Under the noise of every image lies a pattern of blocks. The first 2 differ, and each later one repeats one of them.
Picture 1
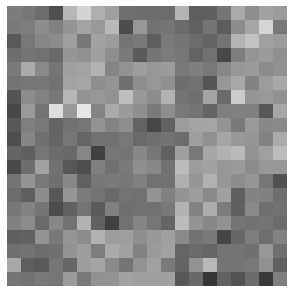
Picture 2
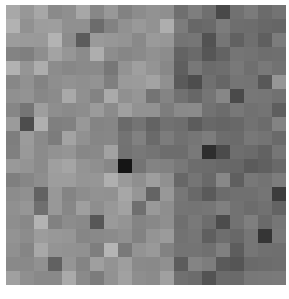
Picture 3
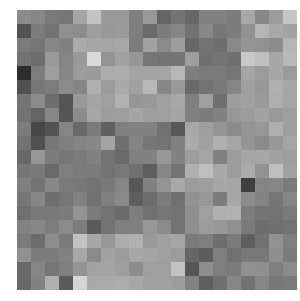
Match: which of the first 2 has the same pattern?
1
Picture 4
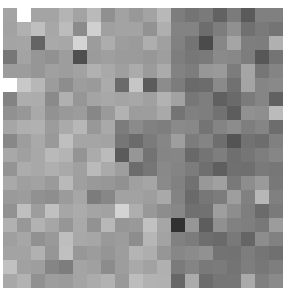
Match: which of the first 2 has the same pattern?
2
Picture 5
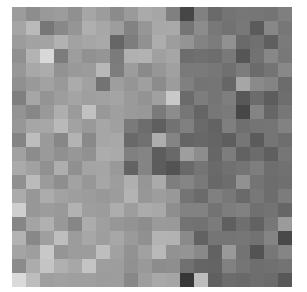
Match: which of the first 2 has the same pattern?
2
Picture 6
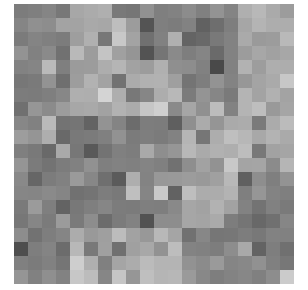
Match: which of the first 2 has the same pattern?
1
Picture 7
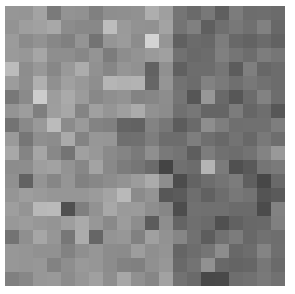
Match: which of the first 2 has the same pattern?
2
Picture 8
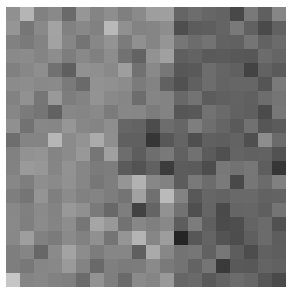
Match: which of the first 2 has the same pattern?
2
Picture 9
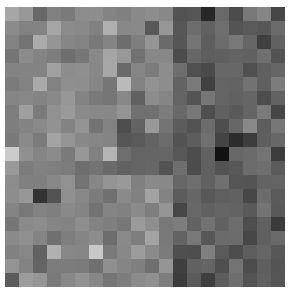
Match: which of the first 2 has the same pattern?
2
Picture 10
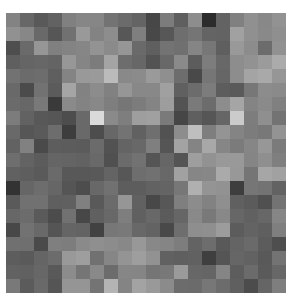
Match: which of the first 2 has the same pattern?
1
